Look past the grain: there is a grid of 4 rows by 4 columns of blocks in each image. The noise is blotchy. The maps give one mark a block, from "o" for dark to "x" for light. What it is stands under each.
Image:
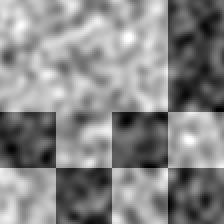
x x x o
x x x o
o x o x
x o x o
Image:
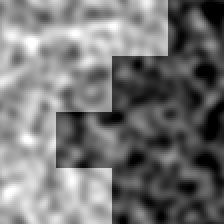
x x x o
x x o o
x o o o
x x o o
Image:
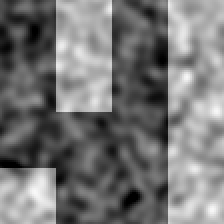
o x o x
o x o x
o o o x
x o o x
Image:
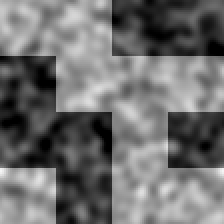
x x o o
o x x x
o o x o
x o x x
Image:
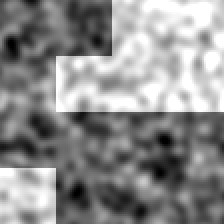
o o x x
o x x x
o o o o
x o o o
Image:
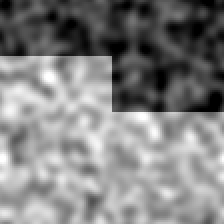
o o o o
x x o o
x x x x
x x x x
